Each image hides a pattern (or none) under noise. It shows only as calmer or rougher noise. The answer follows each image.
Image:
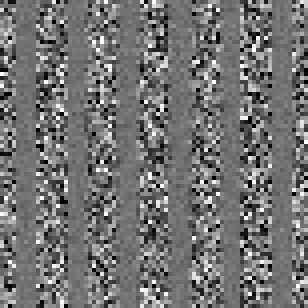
vertical stripes
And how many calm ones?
6
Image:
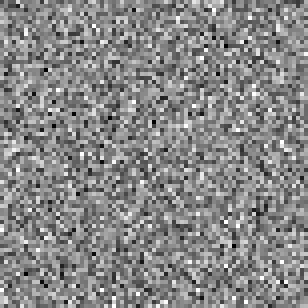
only noise
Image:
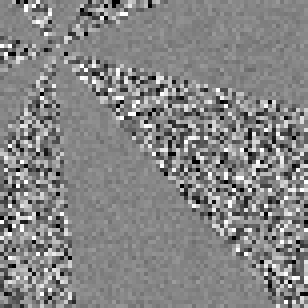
spokes from one point
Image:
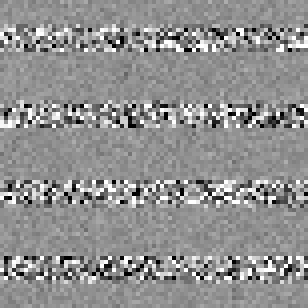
horizontal stripes
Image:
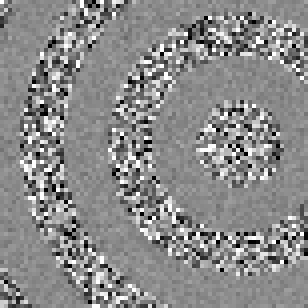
rings round one point
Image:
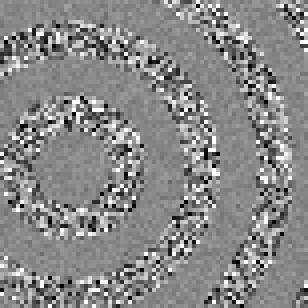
rings round one point
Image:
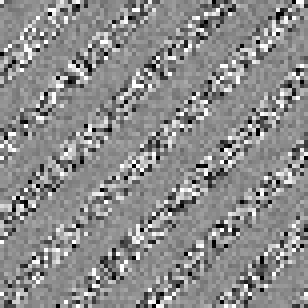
diagonal stripes
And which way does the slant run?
bottom left to top right
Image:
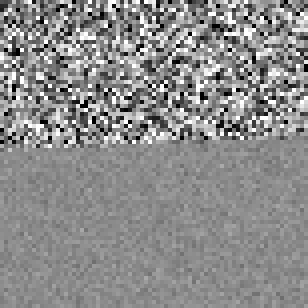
a sharp edge
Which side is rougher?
top
